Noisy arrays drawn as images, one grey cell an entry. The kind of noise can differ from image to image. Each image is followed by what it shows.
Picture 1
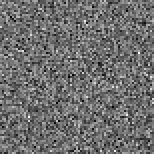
independent entries
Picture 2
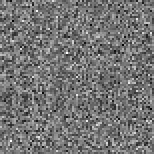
low rank plus noise
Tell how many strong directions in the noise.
five to eight
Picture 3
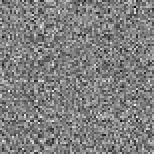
low rank plus noise
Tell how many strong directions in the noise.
one
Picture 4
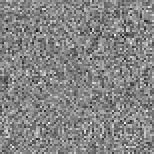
low rank plus noise
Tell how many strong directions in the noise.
two
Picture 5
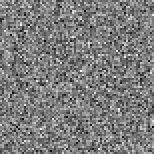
independent entries
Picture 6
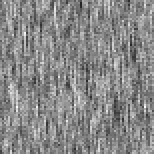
streaked along the columns
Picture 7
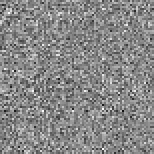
low rank plus noise
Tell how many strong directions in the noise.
five to eight
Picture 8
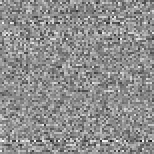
rows of uneven size
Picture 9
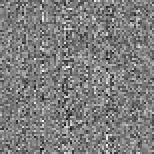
columns of uneven size
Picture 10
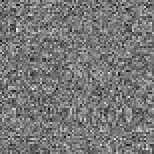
low rank plus noise
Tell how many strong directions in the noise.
three or four
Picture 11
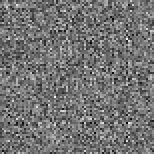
low rank plus noise
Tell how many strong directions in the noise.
one
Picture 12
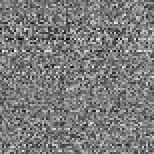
rows of uneven size
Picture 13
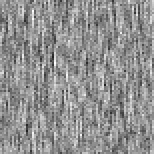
streaked along the columns
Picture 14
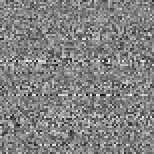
rows of uneven size
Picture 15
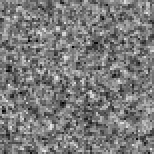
blotchy
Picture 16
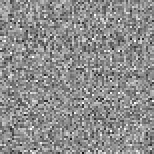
low rank plus noise
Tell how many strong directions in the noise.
five to eight
